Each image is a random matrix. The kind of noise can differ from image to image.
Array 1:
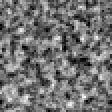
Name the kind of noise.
blotchy
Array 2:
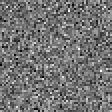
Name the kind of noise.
independent entries
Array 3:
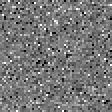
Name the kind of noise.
heavy tails
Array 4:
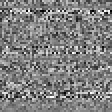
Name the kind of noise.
rows of uneven size
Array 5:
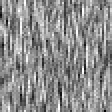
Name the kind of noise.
streaked along the columns
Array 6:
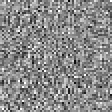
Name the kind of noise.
low rank plus noise
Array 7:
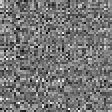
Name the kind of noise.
low rank plus noise
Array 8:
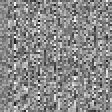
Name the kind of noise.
columns of uneven size
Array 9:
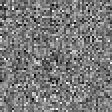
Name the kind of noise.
low rank plus noise
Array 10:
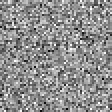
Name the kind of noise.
independent entries
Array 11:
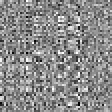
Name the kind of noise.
low rank plus noise
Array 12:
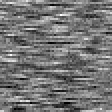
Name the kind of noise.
streaked along the rows
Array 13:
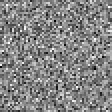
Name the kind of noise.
independent entries
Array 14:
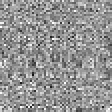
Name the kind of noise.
low rank plus noise
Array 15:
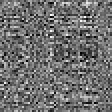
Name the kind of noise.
low rank plus noise
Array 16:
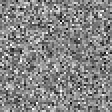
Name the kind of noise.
independent entries
